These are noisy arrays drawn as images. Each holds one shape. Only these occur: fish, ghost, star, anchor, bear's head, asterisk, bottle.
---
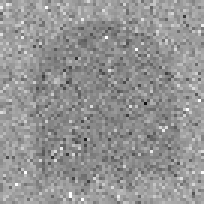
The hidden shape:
ghost
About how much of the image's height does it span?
nearly all
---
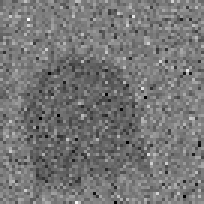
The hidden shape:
ghost
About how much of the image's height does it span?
two thirds
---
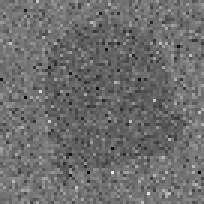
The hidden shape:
ghost
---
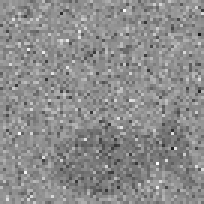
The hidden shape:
fish
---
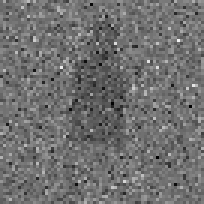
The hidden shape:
bottle
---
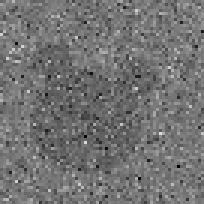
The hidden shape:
bear's head
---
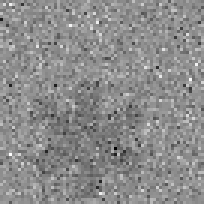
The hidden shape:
asterisk
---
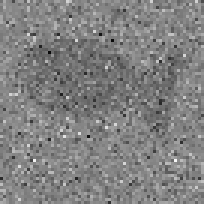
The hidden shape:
fish
